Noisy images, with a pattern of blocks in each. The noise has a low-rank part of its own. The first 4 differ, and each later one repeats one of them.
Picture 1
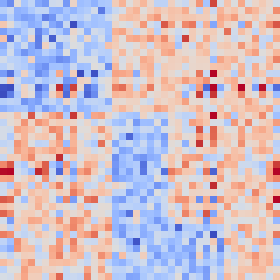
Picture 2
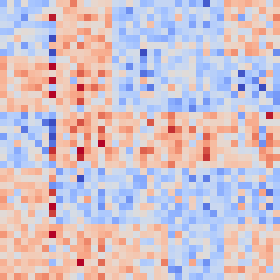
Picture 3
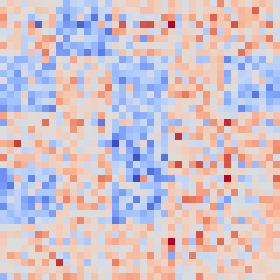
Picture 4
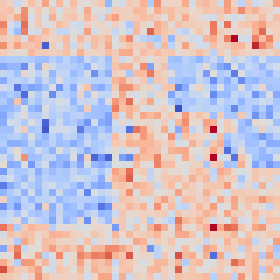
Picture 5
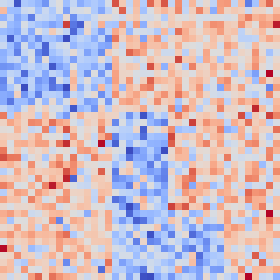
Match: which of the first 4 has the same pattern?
1
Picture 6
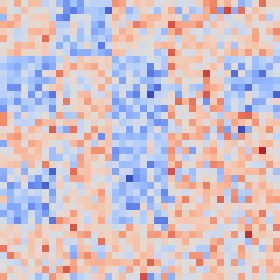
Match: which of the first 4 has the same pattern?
3
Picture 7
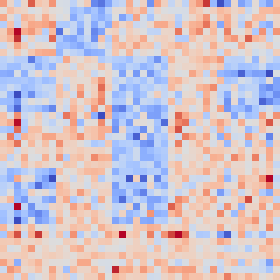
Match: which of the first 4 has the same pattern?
3
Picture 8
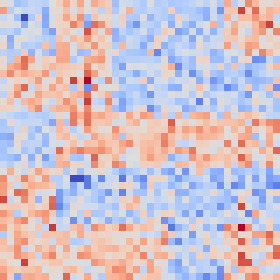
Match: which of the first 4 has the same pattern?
2
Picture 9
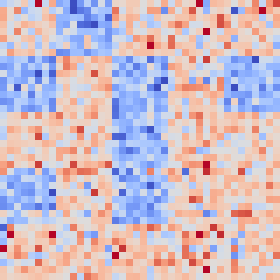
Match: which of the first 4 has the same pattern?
3
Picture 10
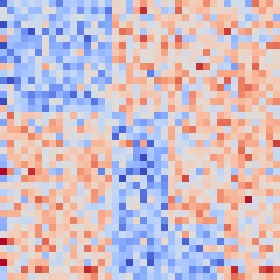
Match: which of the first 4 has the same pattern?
1
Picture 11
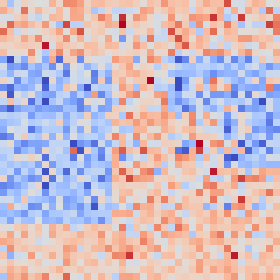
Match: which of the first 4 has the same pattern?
4
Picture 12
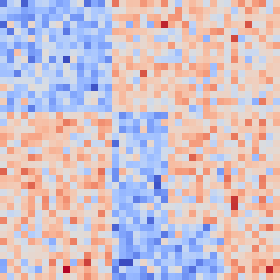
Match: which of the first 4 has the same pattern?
1
